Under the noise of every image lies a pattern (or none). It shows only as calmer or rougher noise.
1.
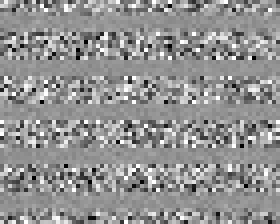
horizontal stripes
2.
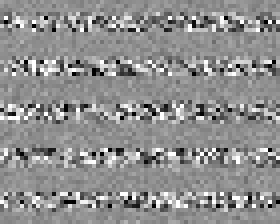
horizontal stripes
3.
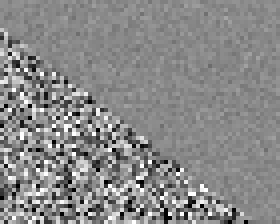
a sharp edge
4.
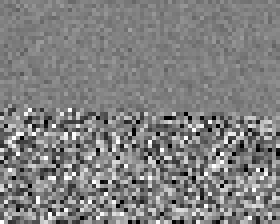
a sharp edge
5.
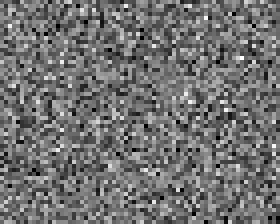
only noise
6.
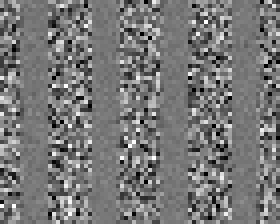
vertical stripes
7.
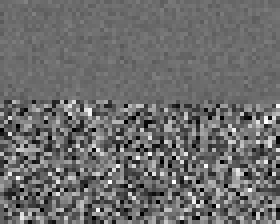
a sharp edge
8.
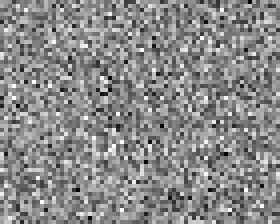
only noise
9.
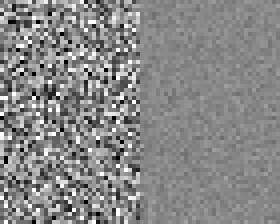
a sharp edge
